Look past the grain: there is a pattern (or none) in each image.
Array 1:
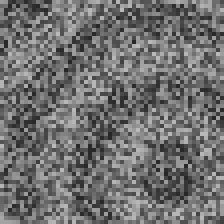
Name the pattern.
rings round one point
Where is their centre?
bottom right
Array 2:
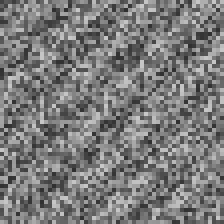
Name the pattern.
diagonal stripes
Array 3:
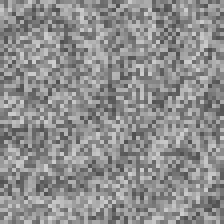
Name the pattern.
rings round one point
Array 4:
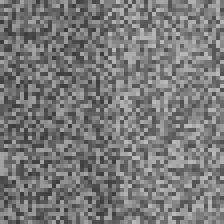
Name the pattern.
a sharp edge
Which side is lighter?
right
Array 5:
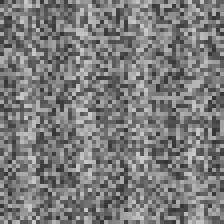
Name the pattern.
vertical stripes
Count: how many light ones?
4
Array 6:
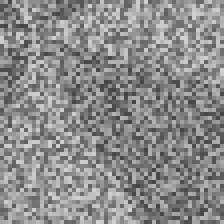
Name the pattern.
spokes from one point
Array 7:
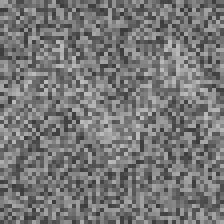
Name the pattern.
a wavy band
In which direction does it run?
left to right
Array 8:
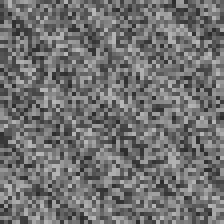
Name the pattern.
diagonal stripes
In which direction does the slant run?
top left to bottom right
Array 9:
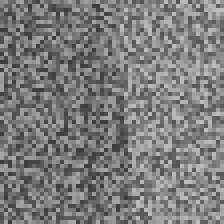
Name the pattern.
a sharp edge
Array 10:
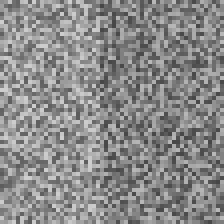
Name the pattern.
a sharp edge
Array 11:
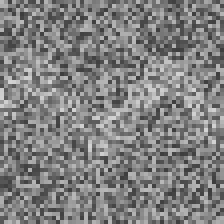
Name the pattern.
a wavy band
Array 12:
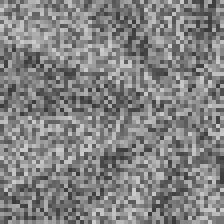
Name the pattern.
spokes from one point
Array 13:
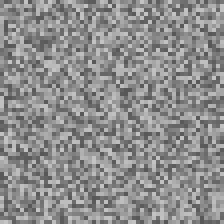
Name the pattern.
only noise
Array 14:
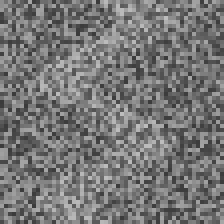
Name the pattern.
a wavy band
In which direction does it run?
top to bottom
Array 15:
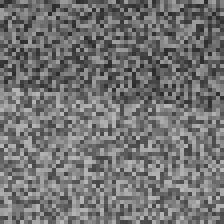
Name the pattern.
a sharp edge
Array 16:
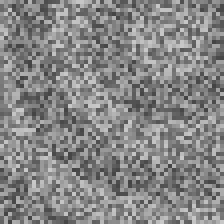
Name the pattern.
rings round one point
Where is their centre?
top right
